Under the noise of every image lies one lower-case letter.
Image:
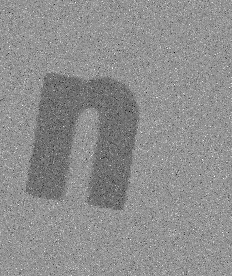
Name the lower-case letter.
n
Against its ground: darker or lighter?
darker
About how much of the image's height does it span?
half
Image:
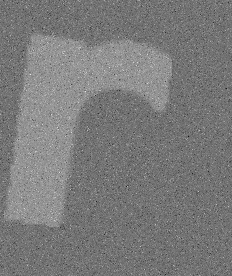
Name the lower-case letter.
r
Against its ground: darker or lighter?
lighter
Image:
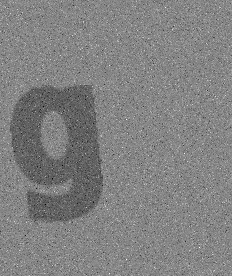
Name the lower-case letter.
g
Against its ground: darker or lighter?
darker
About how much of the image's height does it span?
half
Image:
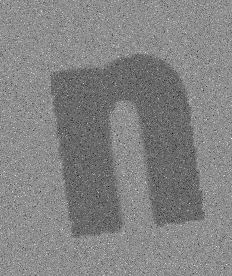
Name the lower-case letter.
n
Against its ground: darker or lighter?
darker
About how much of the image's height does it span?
two thirds
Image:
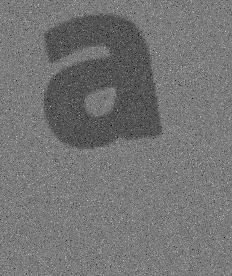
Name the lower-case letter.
a
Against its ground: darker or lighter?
darker
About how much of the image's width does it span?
half
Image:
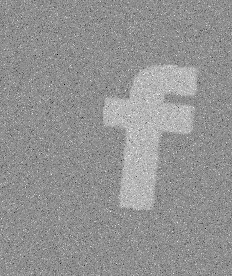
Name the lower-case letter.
f
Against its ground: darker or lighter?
lighter
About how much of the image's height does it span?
half
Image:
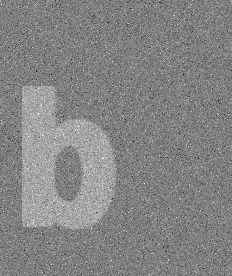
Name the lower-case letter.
b
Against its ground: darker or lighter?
lighter
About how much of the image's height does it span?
half
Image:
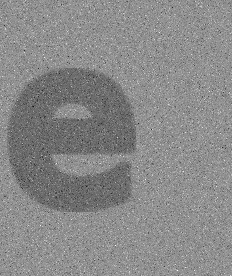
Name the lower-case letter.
e
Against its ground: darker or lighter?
darker
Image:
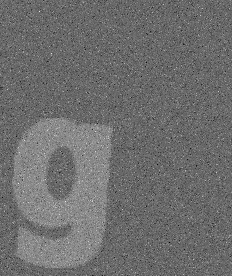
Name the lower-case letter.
g
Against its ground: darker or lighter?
lighter
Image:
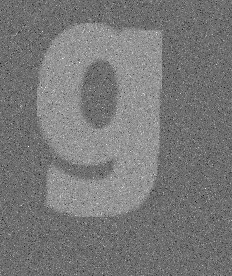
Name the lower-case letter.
g
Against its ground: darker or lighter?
lighter
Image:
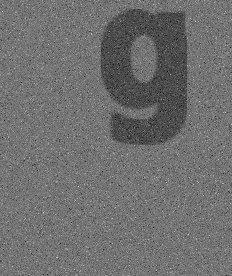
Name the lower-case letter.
g
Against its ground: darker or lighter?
darker
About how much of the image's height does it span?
half
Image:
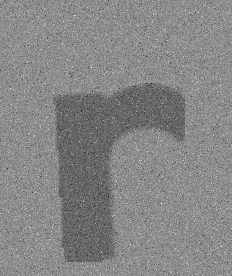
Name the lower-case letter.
r
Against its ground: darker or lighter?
darker
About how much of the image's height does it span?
two thirds
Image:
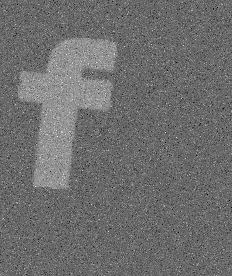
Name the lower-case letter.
f
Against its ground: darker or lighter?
lighter
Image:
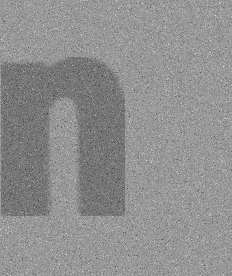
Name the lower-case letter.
n
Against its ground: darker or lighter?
darker
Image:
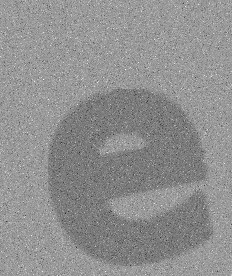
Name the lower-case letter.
e
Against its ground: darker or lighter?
darker
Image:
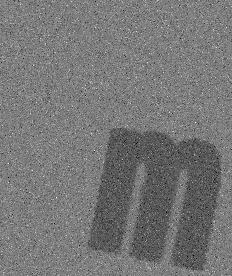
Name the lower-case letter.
m
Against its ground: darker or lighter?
darker
